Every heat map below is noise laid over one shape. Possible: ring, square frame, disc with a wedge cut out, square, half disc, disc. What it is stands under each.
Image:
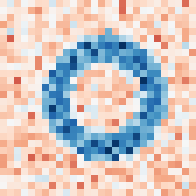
ring
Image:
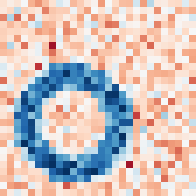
ring
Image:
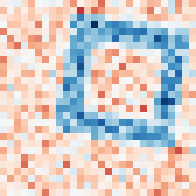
square frame
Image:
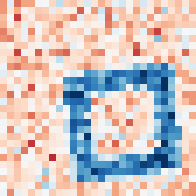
square frame
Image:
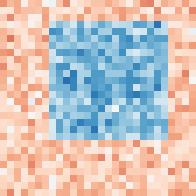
square
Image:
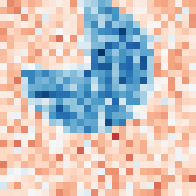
disc with a wedge cut out
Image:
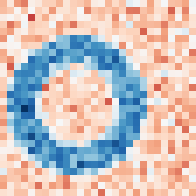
ring
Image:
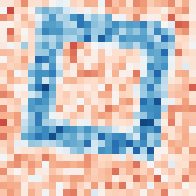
square frame
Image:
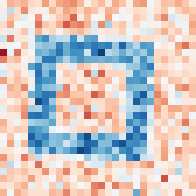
square frame
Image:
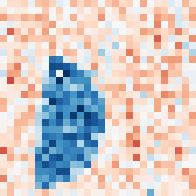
half disc
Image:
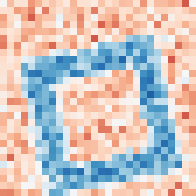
square frame
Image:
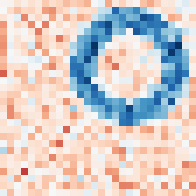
ring
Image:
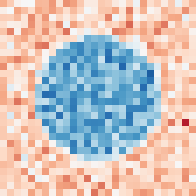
disc
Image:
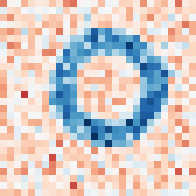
ring
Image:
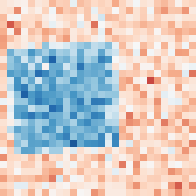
square
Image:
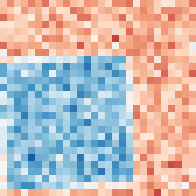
square
